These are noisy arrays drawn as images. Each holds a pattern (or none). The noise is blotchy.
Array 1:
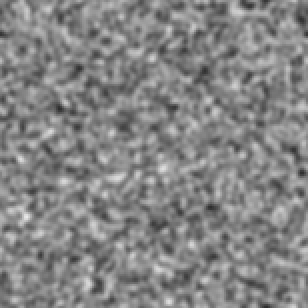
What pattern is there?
only noise
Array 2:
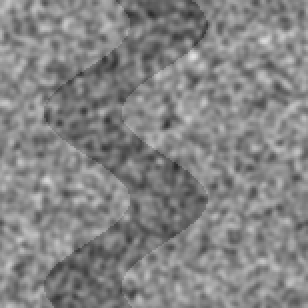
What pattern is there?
a wavy band
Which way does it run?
top to bottom
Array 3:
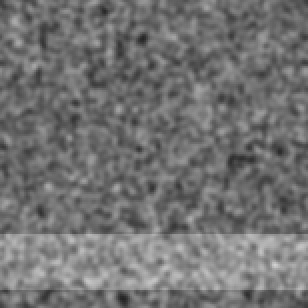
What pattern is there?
one horizontal stripe
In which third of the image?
bottom
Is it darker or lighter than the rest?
lighter
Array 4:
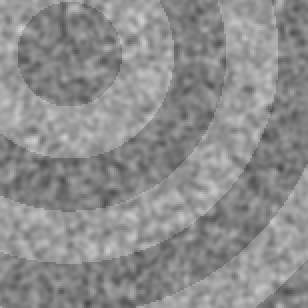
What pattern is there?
rings round one point
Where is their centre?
top left
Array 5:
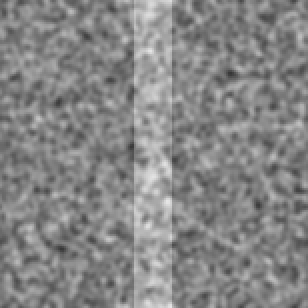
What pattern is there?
one vertical stripe
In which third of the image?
middle
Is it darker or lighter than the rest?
lighter
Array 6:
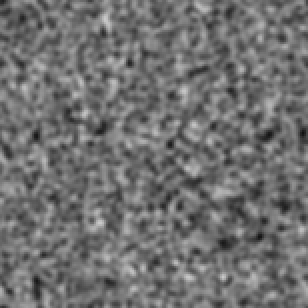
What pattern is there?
only noise
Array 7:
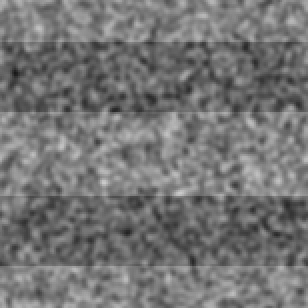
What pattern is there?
horizontal stripes
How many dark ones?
2
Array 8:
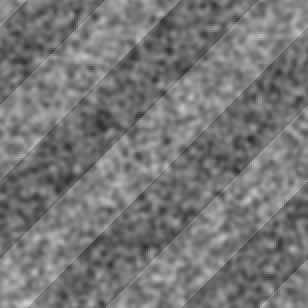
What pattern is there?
diagonal stripes
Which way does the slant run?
bottom left to top right
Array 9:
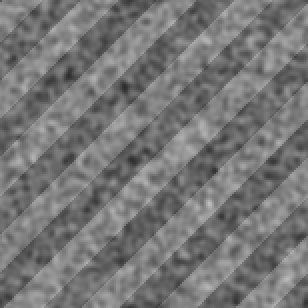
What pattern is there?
diagonal stripes
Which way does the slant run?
bottom left to top right
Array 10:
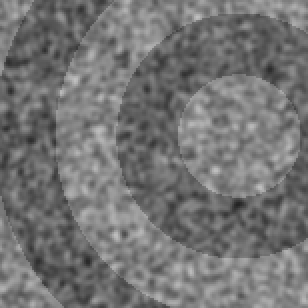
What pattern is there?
rings round one point
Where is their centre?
middle right
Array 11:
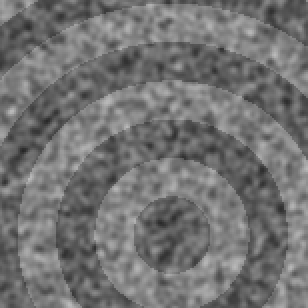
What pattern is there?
rings round one point
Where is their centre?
bottom middle
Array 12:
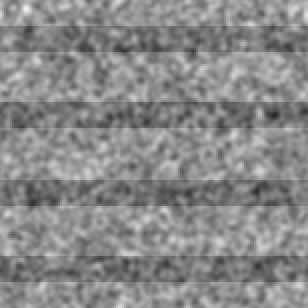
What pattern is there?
horizontal stripes
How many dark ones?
4
